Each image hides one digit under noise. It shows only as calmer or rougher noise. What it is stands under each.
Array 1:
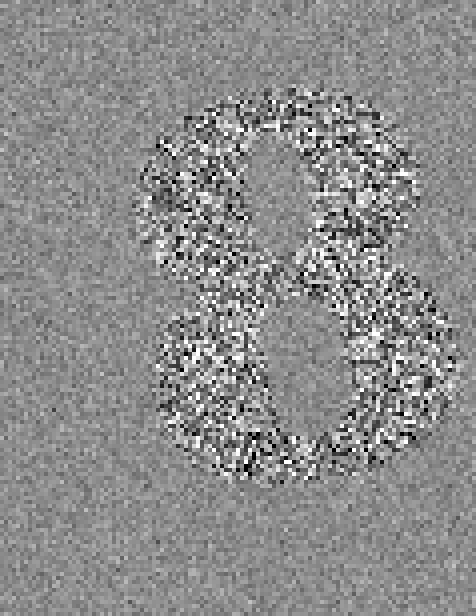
8
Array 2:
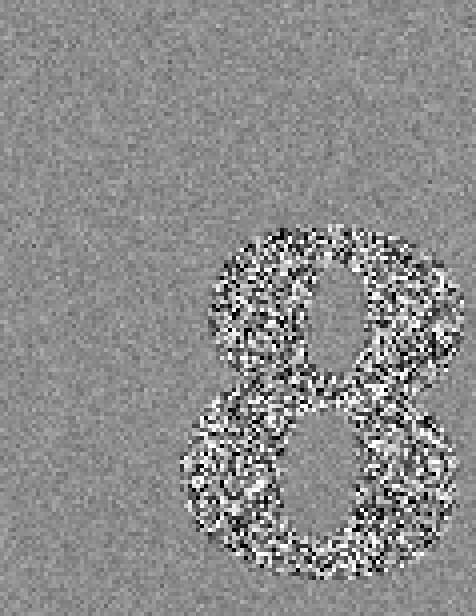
8
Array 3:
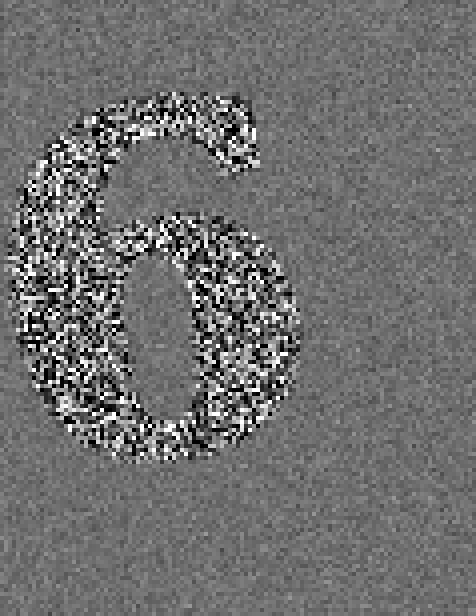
6
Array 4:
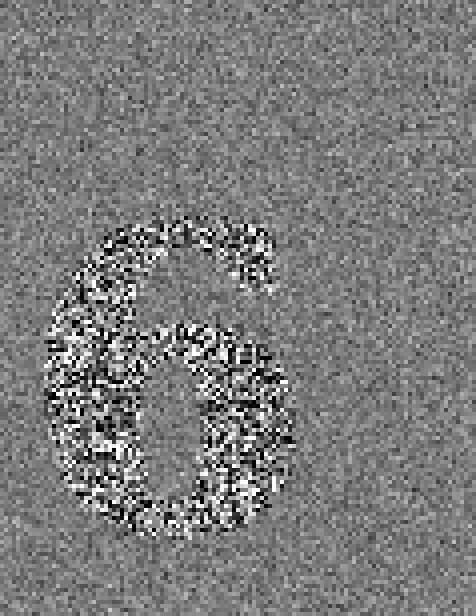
6
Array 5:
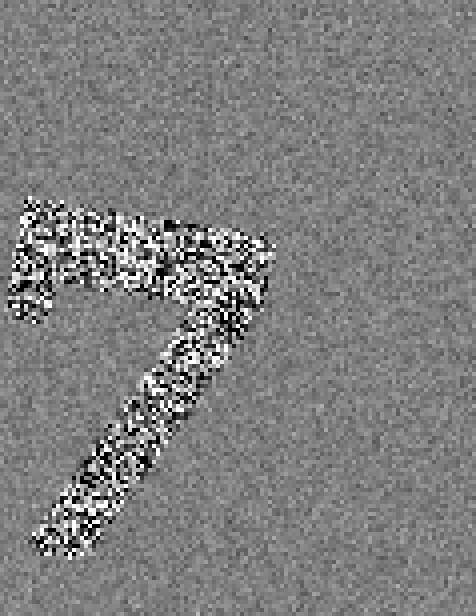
7
